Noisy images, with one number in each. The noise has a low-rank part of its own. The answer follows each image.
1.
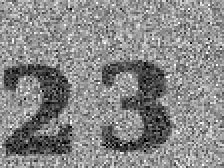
23
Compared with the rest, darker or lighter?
darker
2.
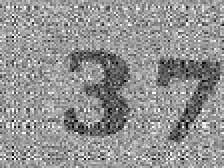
37
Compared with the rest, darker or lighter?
darker
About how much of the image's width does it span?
two thirds
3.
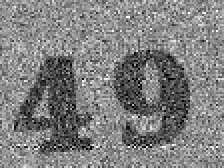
49
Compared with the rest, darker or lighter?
darker
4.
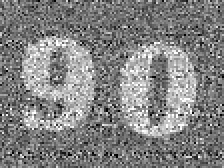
90
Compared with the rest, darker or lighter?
lighter
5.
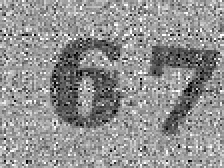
67
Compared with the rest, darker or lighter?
darker
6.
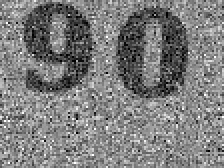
90
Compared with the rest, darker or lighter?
darker
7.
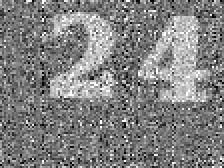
24
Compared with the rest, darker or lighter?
lighter
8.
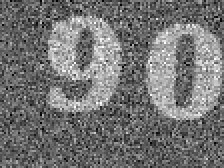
90
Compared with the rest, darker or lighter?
lighter
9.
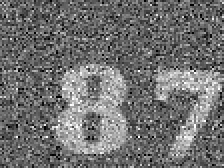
87
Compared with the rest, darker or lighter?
lighter
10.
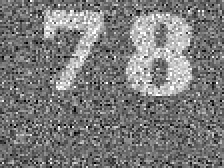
78
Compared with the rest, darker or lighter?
lighter
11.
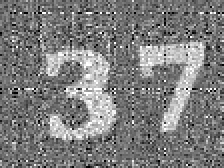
37
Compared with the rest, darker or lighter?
lighter
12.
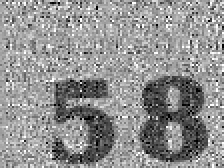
58
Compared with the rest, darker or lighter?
darker
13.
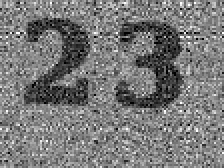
23
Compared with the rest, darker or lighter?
darker
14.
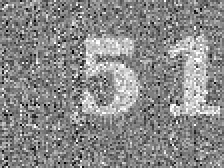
51
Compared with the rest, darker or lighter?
lighter
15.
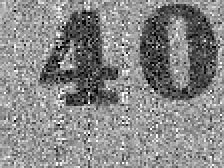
40
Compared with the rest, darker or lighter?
darker
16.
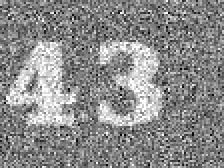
43
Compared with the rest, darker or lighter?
lighter
